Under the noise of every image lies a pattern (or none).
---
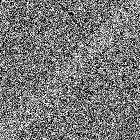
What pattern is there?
a diagonal band
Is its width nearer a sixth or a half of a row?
a sixth
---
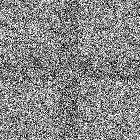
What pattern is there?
bands of rows crossing bands of columns
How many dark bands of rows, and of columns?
1 and 1
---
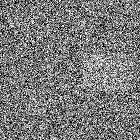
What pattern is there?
one block
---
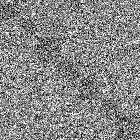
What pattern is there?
blocks along the diagonal
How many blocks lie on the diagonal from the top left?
7
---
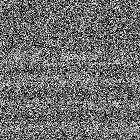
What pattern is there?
bands of rows
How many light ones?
4
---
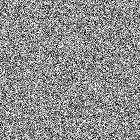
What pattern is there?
only noise
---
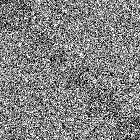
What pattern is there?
blocks along the diagonal
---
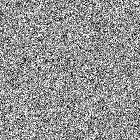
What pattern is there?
only noise
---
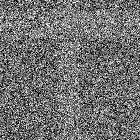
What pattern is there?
bands of rows crossing bands of columns
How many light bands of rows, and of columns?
1 and 1
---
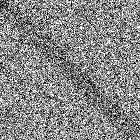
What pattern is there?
a diagonal band
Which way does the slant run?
top left to bottom right
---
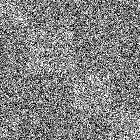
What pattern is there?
blocks along the diagonal
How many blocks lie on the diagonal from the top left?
4
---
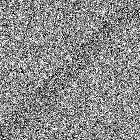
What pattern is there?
a diagonal band
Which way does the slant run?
bottom left to top right
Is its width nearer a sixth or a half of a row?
a sixth
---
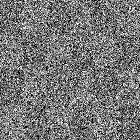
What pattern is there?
a checkerboard
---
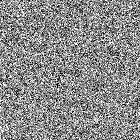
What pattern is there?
only noise
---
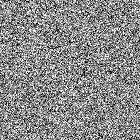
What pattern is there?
only noise
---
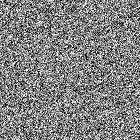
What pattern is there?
only noise
